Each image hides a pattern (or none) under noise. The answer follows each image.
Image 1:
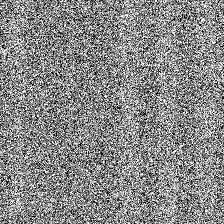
bands of columns
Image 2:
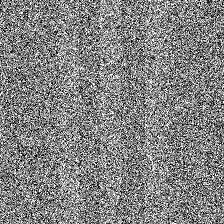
bands of columns
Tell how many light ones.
3
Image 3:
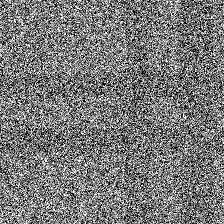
bands of rows crossing bands of columns
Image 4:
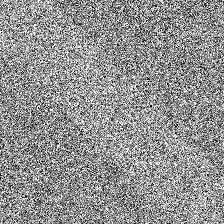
a diagonal band
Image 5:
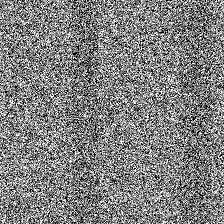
bands of columns
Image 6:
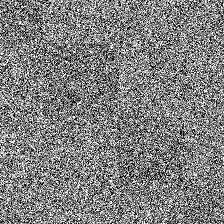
blocks along the diagonal
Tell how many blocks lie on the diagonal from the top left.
4
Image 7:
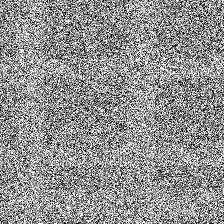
bands of rows crossing bands of columns
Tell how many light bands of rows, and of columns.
3 and 2
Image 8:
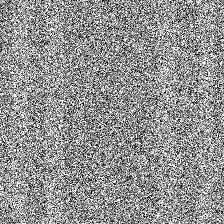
bands of columns
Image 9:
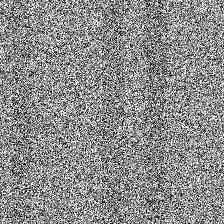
bands of columns
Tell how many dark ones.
3
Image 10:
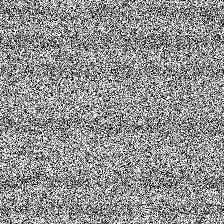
bands of rows
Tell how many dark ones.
6
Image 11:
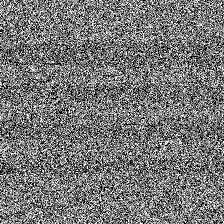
bands of rows
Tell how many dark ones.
4
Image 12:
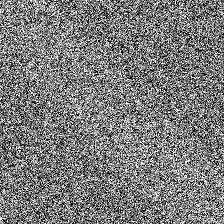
a diagonal band
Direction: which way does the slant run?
top left to bottom right
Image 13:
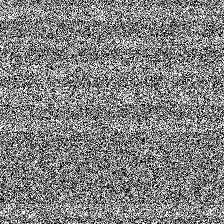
bands of rows
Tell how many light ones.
6
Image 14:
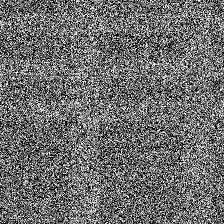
bands of rows crossing bands of columns
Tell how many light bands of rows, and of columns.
3 and 2
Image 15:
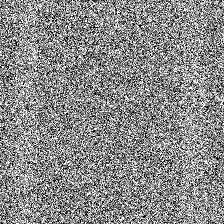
bands of columns
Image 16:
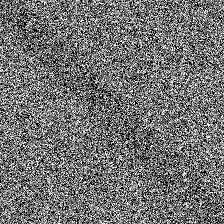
a diagonal band
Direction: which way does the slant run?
top left to bottom right
